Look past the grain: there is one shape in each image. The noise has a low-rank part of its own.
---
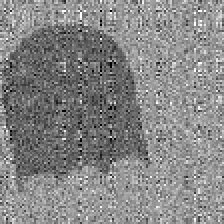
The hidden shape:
ghost
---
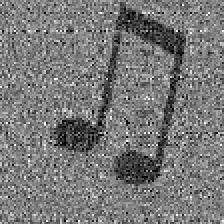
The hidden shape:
pair of musical notes
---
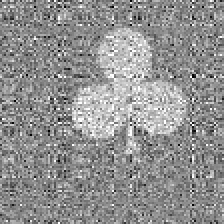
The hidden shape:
club
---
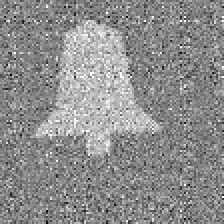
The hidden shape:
bell
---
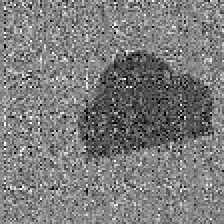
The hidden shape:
cloud
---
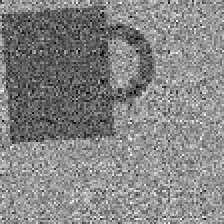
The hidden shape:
cup
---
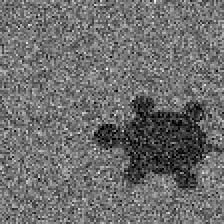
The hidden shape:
turtle
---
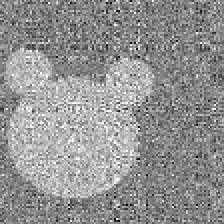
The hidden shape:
bear's head
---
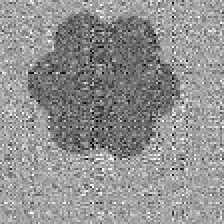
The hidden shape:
flower
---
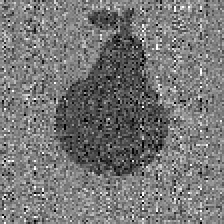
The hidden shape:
pear
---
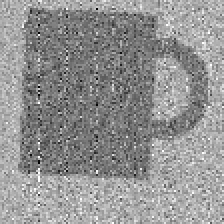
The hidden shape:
cup
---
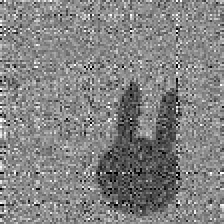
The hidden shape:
rabbit's head
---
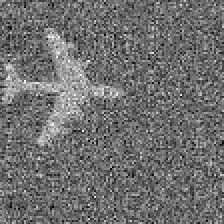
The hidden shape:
airplane
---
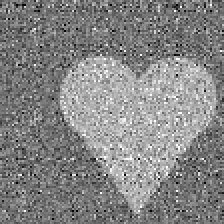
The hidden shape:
heart
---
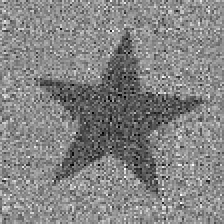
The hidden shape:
star
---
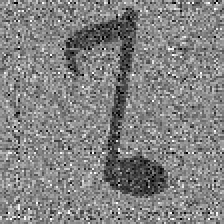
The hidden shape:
musical note
